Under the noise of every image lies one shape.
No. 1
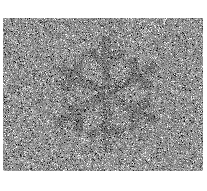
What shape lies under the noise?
snowflake
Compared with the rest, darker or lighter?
darker
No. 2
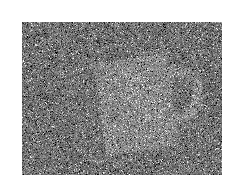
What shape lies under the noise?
cup
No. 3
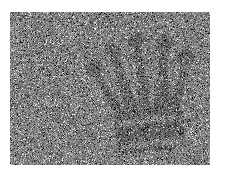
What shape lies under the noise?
chess queen
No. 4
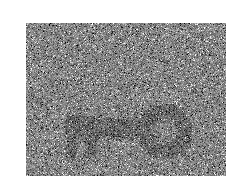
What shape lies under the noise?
key
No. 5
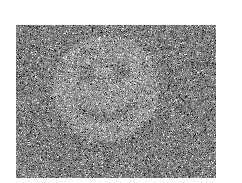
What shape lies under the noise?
smiling face
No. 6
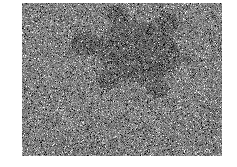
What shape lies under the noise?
turtle
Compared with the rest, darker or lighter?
darker
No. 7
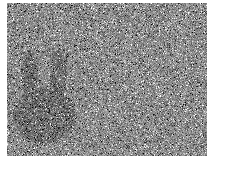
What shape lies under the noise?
rabbit's head
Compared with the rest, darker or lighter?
darker
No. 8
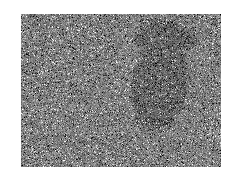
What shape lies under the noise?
footprint
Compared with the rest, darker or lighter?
darker
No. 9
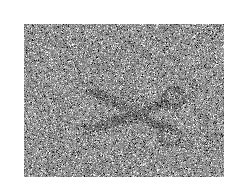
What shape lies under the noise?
pair of scissors
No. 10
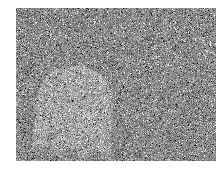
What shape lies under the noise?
ghost
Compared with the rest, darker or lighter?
lighter
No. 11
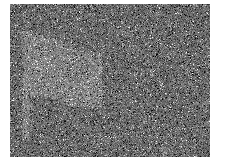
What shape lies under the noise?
flag
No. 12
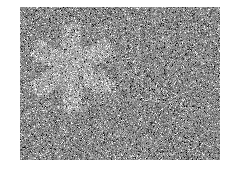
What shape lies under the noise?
asterisk
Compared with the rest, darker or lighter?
lighter
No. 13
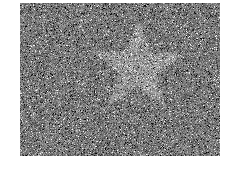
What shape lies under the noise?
star
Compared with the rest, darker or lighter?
lighter
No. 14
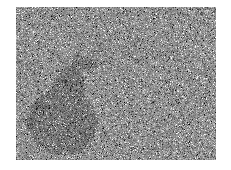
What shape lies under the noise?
pear
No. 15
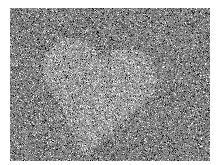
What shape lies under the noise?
heart
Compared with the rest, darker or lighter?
lighter
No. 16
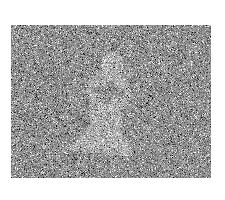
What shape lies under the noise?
chess bishop
